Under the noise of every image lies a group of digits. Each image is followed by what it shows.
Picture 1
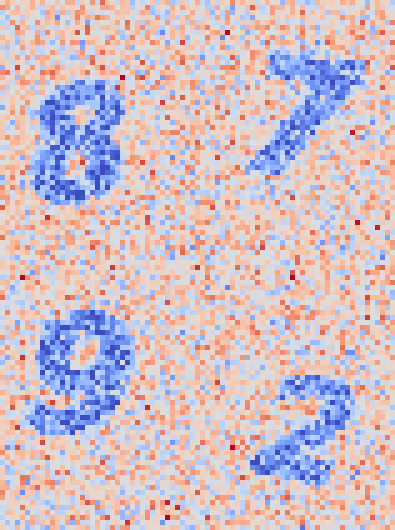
top left: 8; top right: 7; bottom left: 9; bottom right: 2
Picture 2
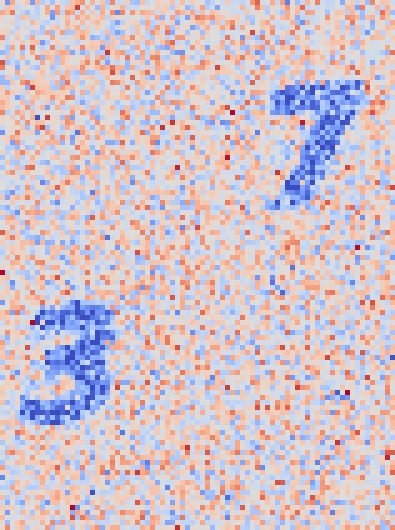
top right: 7; bottom left: 3
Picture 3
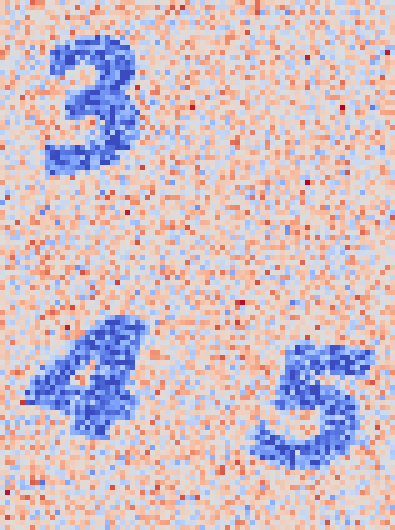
top left: 3; bottom left: 4; bottom right: 5
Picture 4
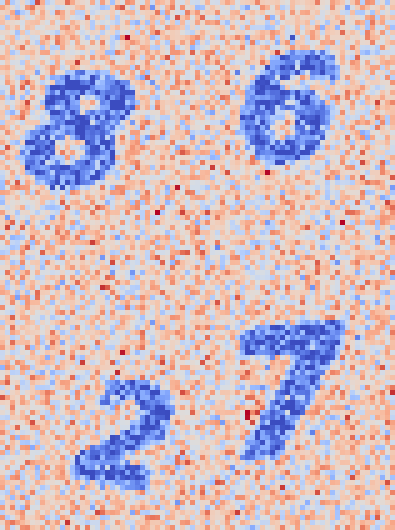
top left: 8; top right: 6; bottom left: 2; bottom right: 7
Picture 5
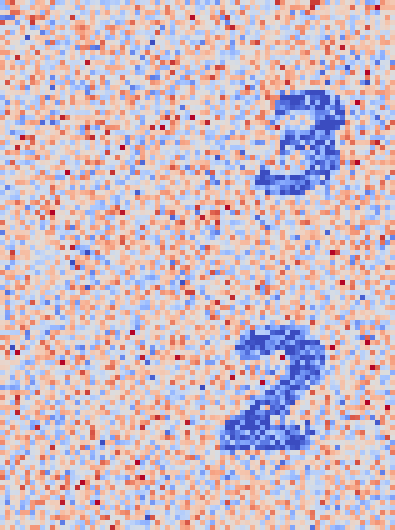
top right: 3; bottom right: 2
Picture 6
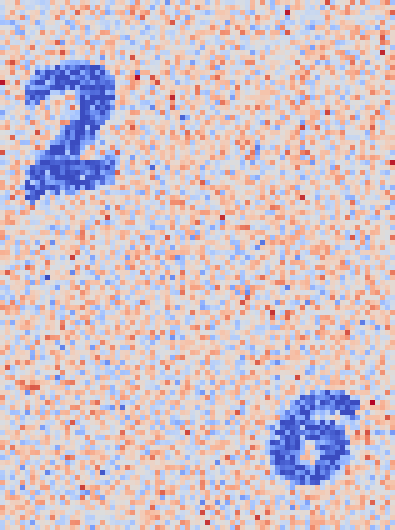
top left: 2; bottom right: 6
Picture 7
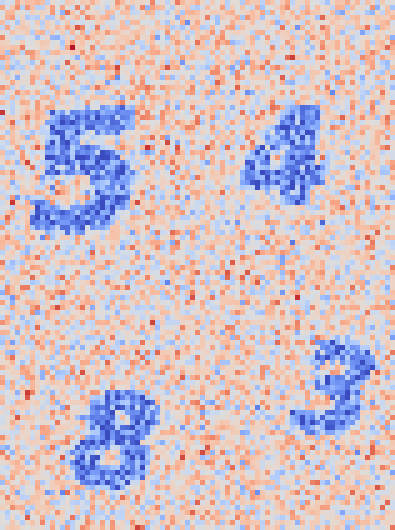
top left: 5; top right: 4; bottom left: 8; bottom right: 3
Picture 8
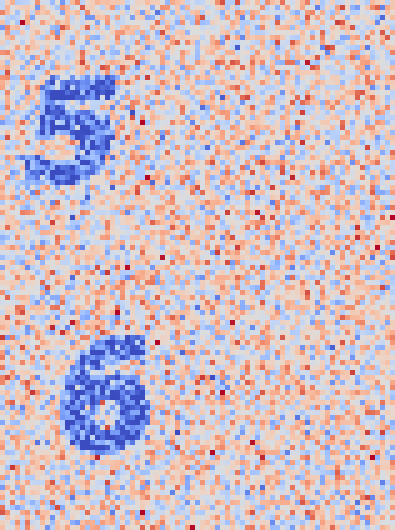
top left: 5; bottom left: 6
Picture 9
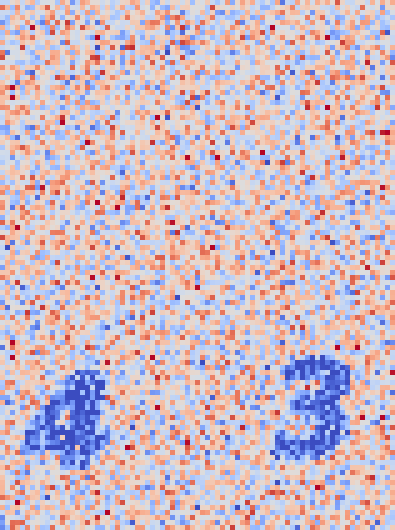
bottom left: 4; bottom right: 3
